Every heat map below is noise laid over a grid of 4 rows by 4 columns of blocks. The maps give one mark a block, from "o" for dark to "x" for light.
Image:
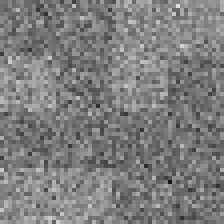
ooxx
xoxo
oooo
xxoo
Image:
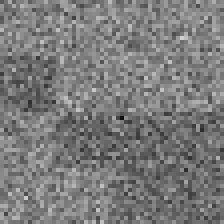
xxxx
oxxx
xooo
xxoo
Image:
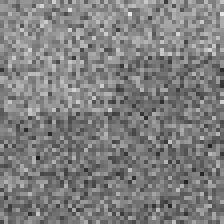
xxxx
xxoo
oooo
oooo
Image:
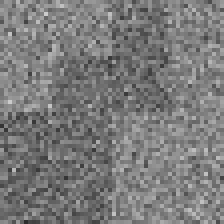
xxox
xoox
ooxx
ooxx
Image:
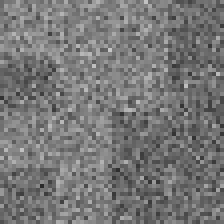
xxxo
oxxo
xxoo
oxoo
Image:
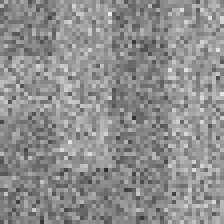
oxox
xxox
oxox
ooox
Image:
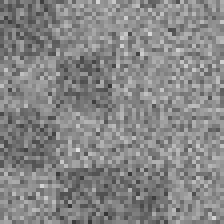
oxxx
xoxx
oxxx
xoox
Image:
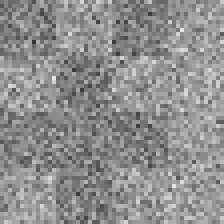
oxox
xoxx
ooox
xoxx
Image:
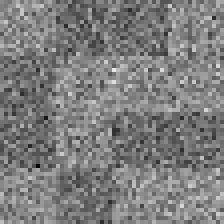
xoox
oxxx
oxoo
xoxx
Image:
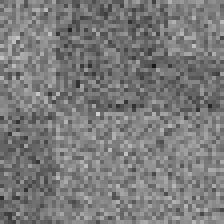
xoox
xooo
oxxx
oxxx
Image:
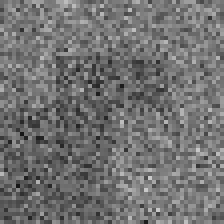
xxxx
xoox
ooxx
ooxx
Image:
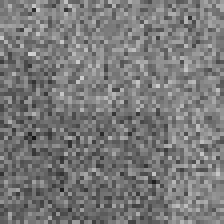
xxxx
oxxx
ooox
ooox
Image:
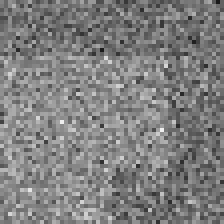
oooo
xxxo
xxxo
xxoo
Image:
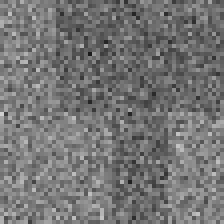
xooo
xooo
xxox
xxox
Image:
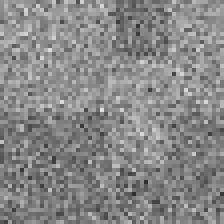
xxox
xxxx
ooxo
oooo
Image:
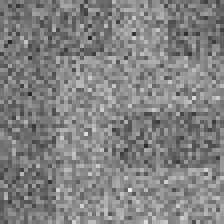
ooxo
oxxx
oxoo
oxxx
